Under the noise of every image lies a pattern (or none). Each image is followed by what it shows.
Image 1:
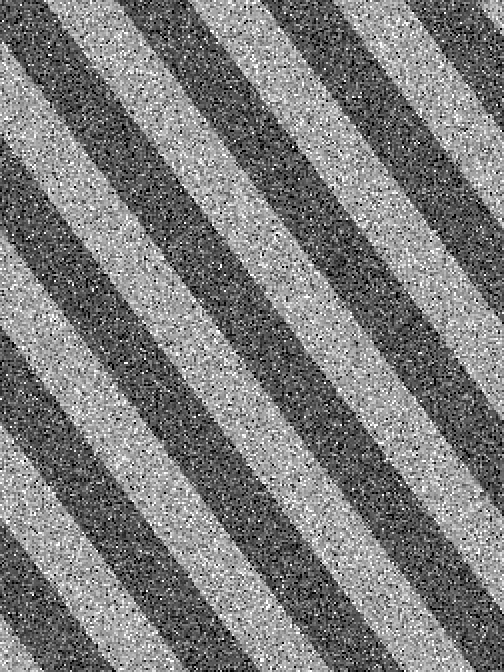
diagonal stripes
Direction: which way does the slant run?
top left to bottom right
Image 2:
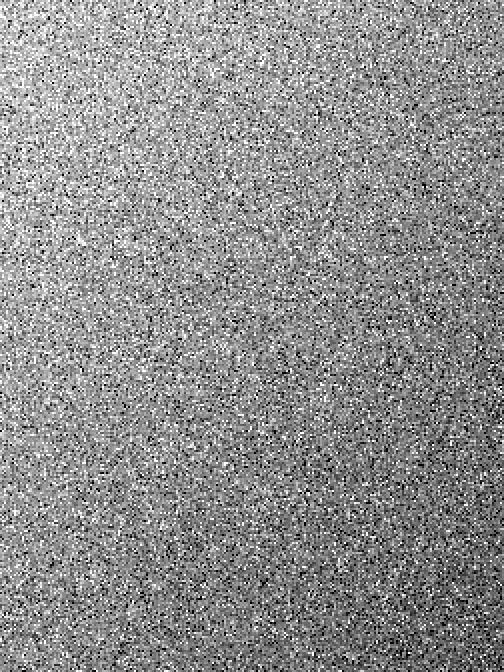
a smooth slope
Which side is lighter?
top left
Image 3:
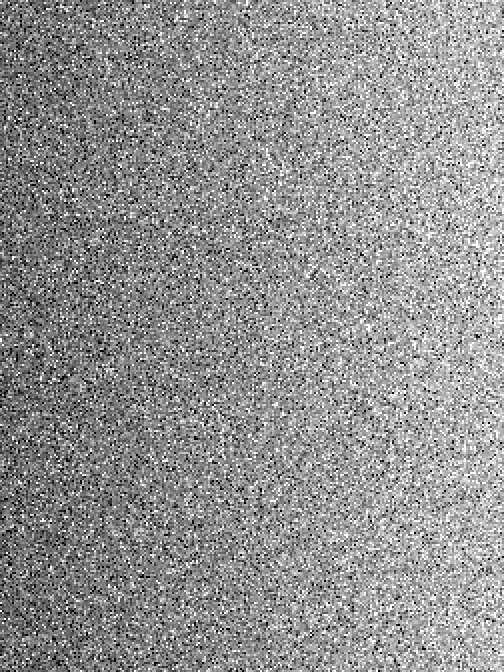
a smooth slope
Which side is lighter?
right
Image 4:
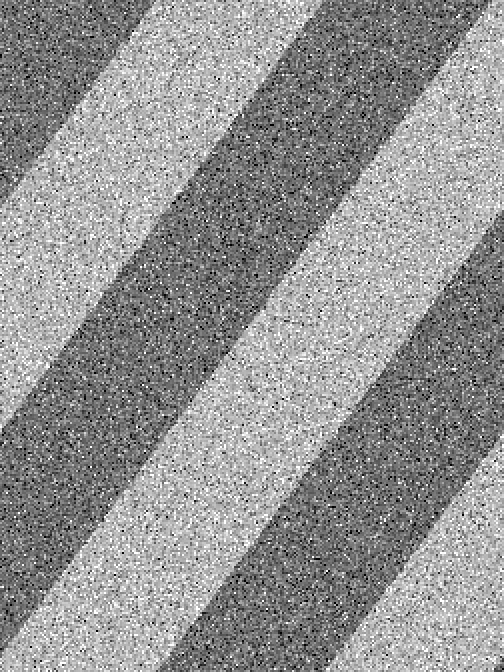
diagonal stripes
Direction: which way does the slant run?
bottom left to top right
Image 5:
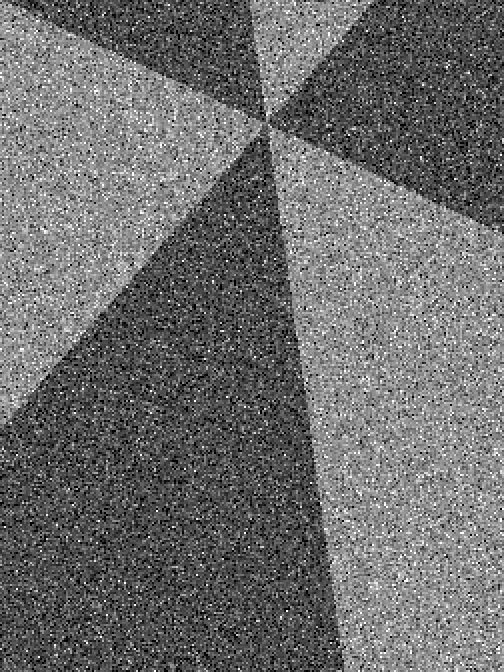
spokes from one point
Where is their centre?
top middle
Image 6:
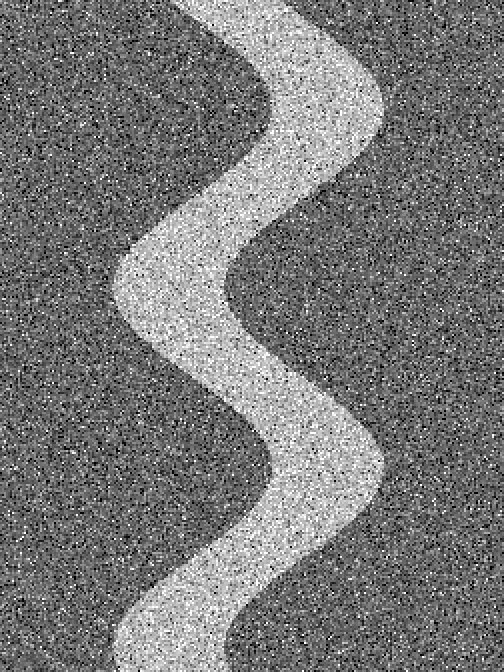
a wavy band
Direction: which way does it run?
top to bottom
